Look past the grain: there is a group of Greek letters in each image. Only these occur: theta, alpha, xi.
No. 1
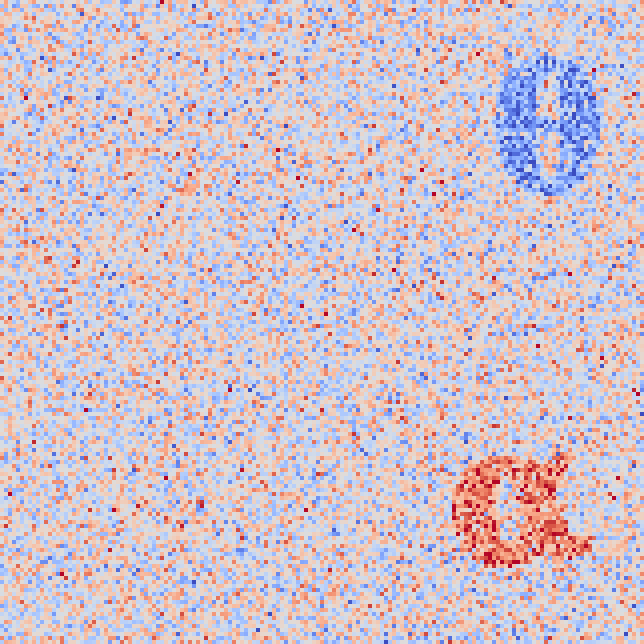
top right: blue theta; bottom right: red alpha
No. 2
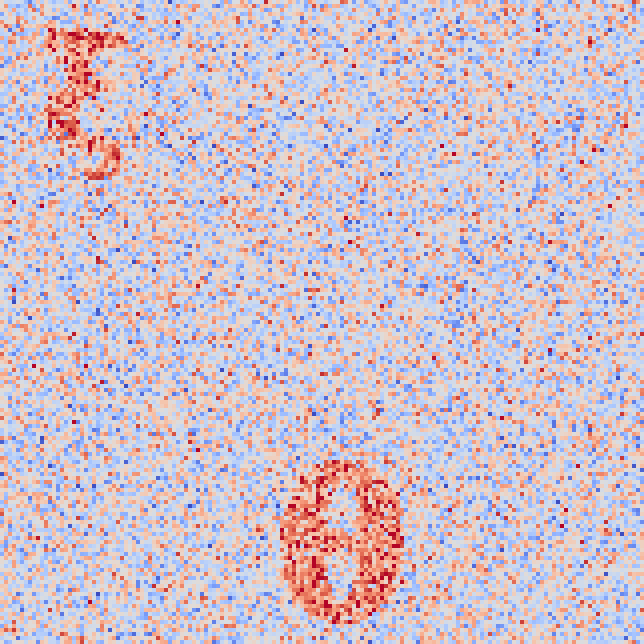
top left: red xi; bottom middle: red theta
